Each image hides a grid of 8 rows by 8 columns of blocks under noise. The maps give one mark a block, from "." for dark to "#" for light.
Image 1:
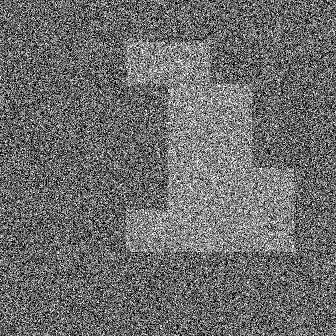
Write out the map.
. . . . . . . .
. . . # # . . .
. . . . # # . .
. . . . # # . .
. . . . # # # .
. . . # # # # .
. . . . . . . .
. . . . . . . .
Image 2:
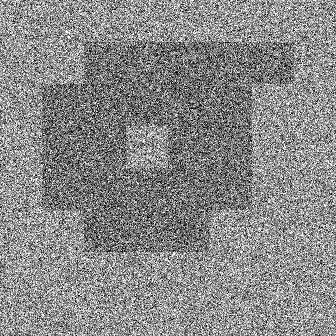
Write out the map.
# # # # # # # #
# # . . . . . #
# . . . . . # #
# . . # . . # #
# . . . . . # #
# # . . . # # #
# # # # # # # #
# # # # # # # #
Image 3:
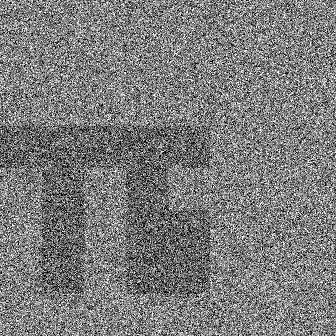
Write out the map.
# # # # # # # #
# # # # # # # #
# # # # # # # #
. . . . . # # #
# . # . # # # #
# . # . . # # #
# . # . . # # #
# # # # # # # #
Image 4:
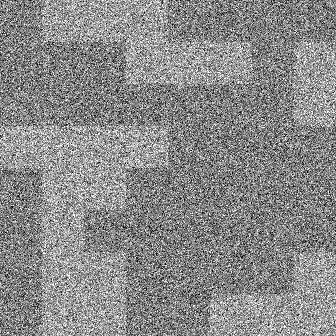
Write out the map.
. # # # . . . .
. . . # # # . #
. . . . . . . #
# # # # . . . .
. # # . . . . .
. # . . . . . .
. # # . . . . #
. # # . . # # #
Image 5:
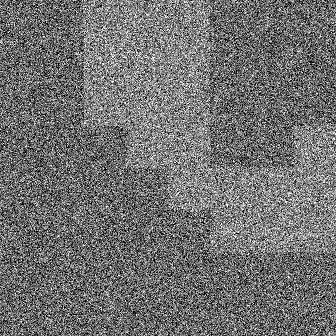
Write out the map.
. . # # # . . .
. . # # # . . .
. . # # # . . .
. . . # # . . #
. . . . # # # #
. . . . . # # #
. . . . . . . .
. . . . . . . .
